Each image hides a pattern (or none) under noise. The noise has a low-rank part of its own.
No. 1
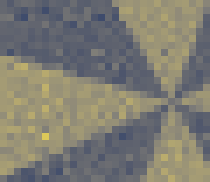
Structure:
spokes from one point
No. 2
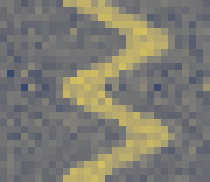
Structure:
a wavy band
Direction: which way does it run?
top to bottom
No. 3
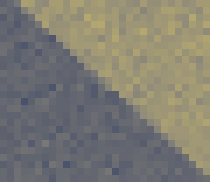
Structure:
a sharp edge
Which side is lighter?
top right
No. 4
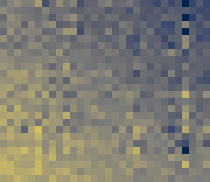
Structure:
a smooth slope
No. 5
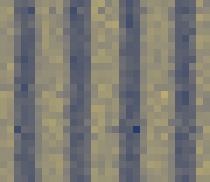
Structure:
vertical stripes
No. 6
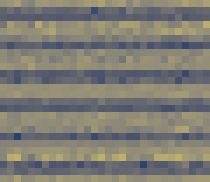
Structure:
horizontal stripes
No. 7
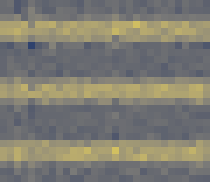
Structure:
horizontal stripes
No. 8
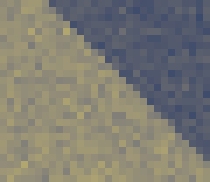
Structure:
a sharp edge
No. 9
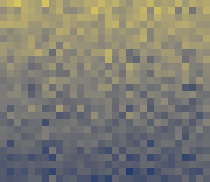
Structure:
a smooth slope
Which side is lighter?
top
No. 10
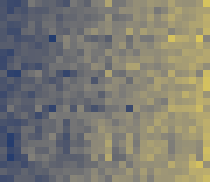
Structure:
a smooth slope
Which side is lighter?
right
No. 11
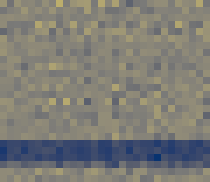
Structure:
one horizontal stripe
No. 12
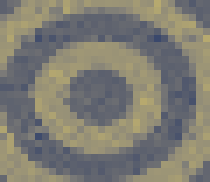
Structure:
rings round one point
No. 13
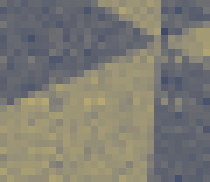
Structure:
spokes from one point
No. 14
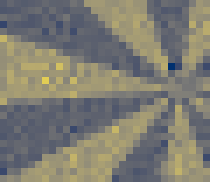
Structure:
spokes from one point
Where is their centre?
middle right
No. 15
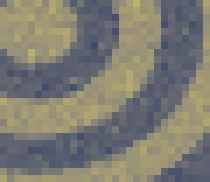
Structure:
rings round one point
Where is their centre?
top left
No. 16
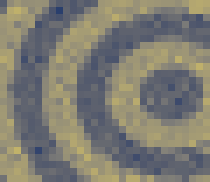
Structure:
rings round one point
